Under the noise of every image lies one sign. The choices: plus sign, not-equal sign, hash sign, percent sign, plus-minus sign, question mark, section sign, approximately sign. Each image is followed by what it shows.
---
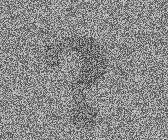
question mark
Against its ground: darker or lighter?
darker
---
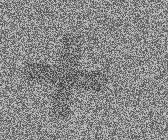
plus sign
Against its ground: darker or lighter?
darker
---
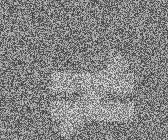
not-equal sign
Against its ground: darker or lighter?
lighter
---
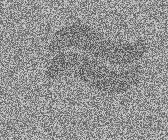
approximately sign
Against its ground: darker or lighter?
darker
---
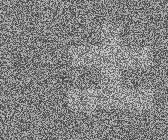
plus-minus sign
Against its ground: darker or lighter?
lighter
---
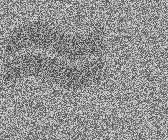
approximately sign
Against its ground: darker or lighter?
darker
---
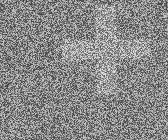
plus sign
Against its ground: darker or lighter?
lighter
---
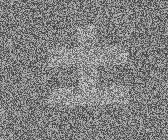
plus-minus sign
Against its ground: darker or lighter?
lighter
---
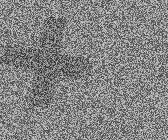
plus sign
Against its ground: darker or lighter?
darker
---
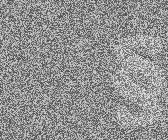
section sign
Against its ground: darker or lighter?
lighter
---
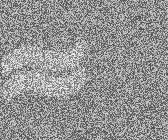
approximately sign
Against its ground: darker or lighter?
lighter
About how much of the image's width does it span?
half
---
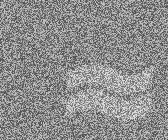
approximately sign
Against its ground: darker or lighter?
lighter
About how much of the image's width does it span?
half
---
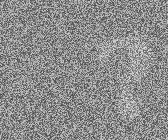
question mark
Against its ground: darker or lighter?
lighter
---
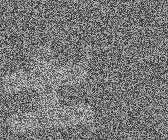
plus-minus sign
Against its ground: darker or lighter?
lighter
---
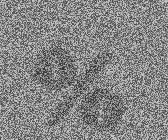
percent sign
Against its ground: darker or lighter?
darker
